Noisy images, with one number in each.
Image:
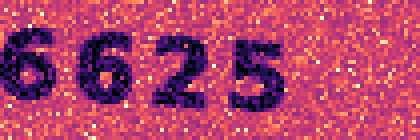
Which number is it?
6625
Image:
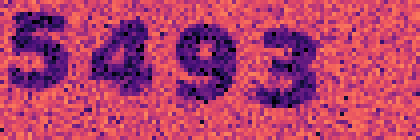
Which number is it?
5493
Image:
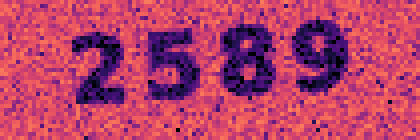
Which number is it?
2589
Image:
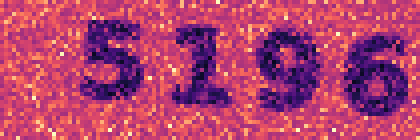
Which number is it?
5196
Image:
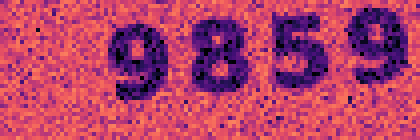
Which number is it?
9859
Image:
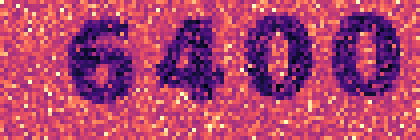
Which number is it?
6400
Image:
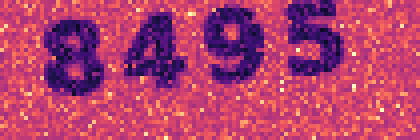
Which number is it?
8495
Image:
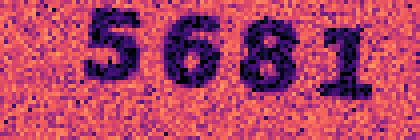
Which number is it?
5681
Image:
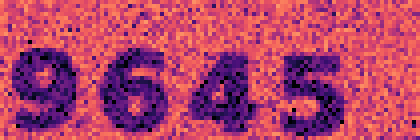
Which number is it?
9645
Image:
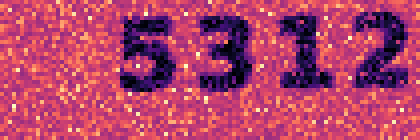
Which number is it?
5312
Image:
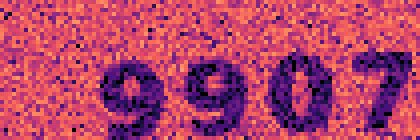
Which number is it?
9907
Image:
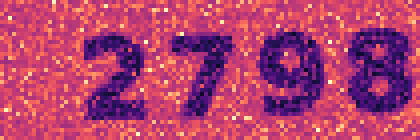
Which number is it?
2798
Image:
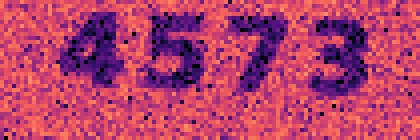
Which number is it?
4573
